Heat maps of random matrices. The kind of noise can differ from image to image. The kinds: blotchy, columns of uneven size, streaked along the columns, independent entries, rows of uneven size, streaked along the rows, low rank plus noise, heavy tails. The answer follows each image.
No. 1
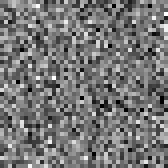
independent entries
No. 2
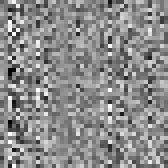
columns of uneven size
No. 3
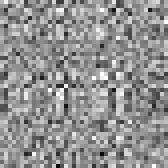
low rank plus noise
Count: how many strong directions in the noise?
one
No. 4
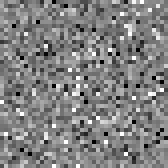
heavy tails
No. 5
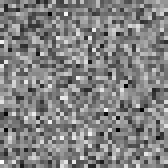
independent entries
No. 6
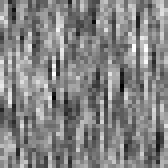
streaked along the columns
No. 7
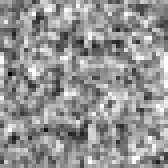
blotchy
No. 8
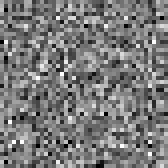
low rank plus noise
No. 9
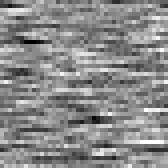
streaked along the rows
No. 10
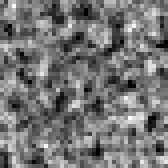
blotchy
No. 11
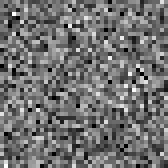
independent entries
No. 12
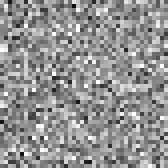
independent entries
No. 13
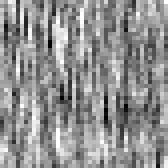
streaked along the columns
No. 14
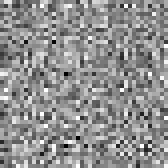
low rank plus noise
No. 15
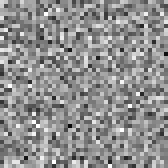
independent entries
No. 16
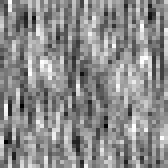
streaked along the columns
